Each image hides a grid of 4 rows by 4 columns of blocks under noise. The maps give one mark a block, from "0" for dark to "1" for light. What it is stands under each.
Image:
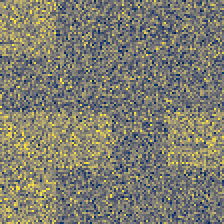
1 0 0 0
0 0 0 0
1 1 0 1
1 0 0 0
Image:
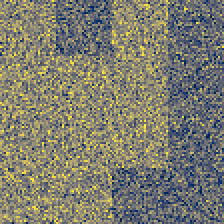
1 0 1 0
1 1 1 0
1 1 1 0
1 1 0 0
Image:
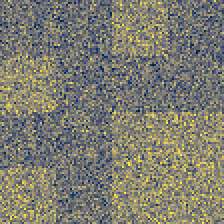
0 0 1 0
1 0 0 0
0 0 1 1
1 0 1 1
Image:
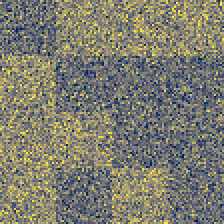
0 1 1 1
1 0 0 0
1 1 0 0
1 0 1 0
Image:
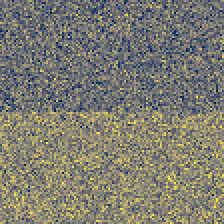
0 0 0 0
0 0 0 0
1 1 1 1
1 1 1 1
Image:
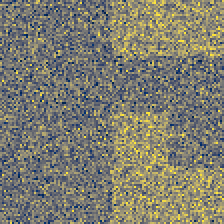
0 0 1 1
0 0 0 0
0 0 1 0
0 0 1 1
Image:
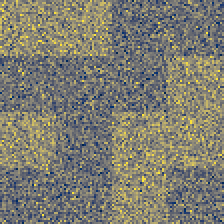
1 1 0 0
0 0 0 1
1 0 1 1
0 0 1 0
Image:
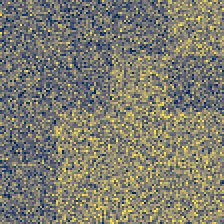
0 0 0 1
0 0 1 0
0 1 1 1
0 1 1 1
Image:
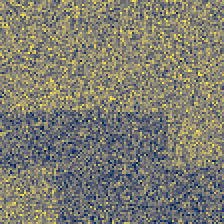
1 1 1 1
1 1 1 1
0 0 0 1
1 0 0 0
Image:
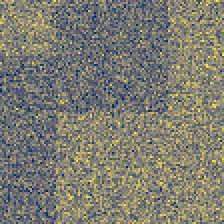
1 0 0 1
0 0 0 1
0 1 1 1
0 1 1 1
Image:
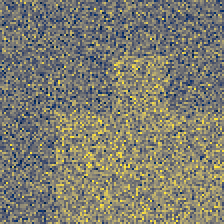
0 0 0 0
0 0 1 0
0 1 1 1
0 1 1 1
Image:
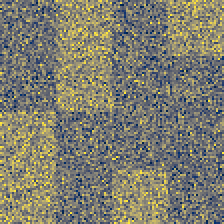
0 1 0 1
0 1 0 0
1 0 0 0
1 0 1 0
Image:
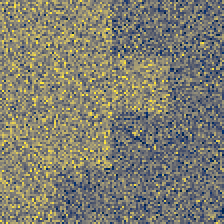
1 1 0 0
1 1 1 0
1 1 0 0
1 0 0 0
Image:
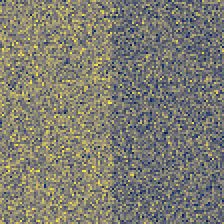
1 1 0 0
1 1 0 0
1 1 0 0
1 1 0 0
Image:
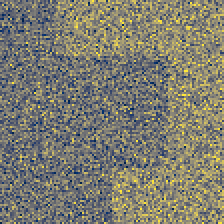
0 1 1 1
0 0 0 1
0 0 0 1
0 0 1 1
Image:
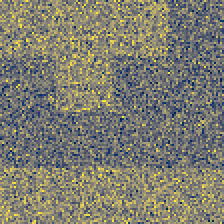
1 1 1 0
0 1 0 0
0 0 0 0
1 1 1 1
